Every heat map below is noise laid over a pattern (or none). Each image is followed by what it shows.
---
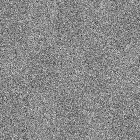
a checkerboard
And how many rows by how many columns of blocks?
3 by 5
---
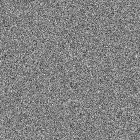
only noise
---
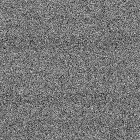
bands of rows
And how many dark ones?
3
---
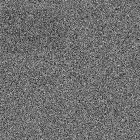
one block
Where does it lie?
top left
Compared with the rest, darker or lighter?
darker
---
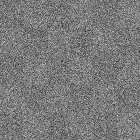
a checkerboard
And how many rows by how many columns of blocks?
5 by 6
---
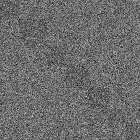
blocks along the diagonal
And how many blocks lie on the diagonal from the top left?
7
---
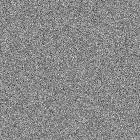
only noise
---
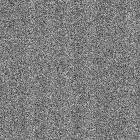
bands of columns
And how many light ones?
5
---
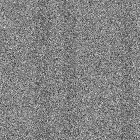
bands of columns
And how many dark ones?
3
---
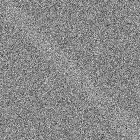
a diagonal band
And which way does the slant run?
top left to bottom right
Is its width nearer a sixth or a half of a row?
a sixth
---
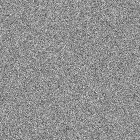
only noise
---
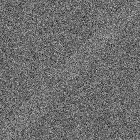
a diagonal band
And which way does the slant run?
bottom left to top right
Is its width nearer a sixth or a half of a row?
a sixth
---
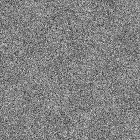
a checkerboard
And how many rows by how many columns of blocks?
5 by 6
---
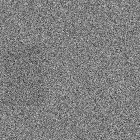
one block
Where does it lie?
middle left
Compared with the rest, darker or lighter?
darker
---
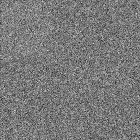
one block
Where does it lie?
top left
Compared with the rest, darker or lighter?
lighter
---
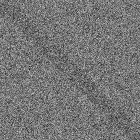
a diagonal band
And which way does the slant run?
top left to bottom right
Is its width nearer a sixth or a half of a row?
a sixth
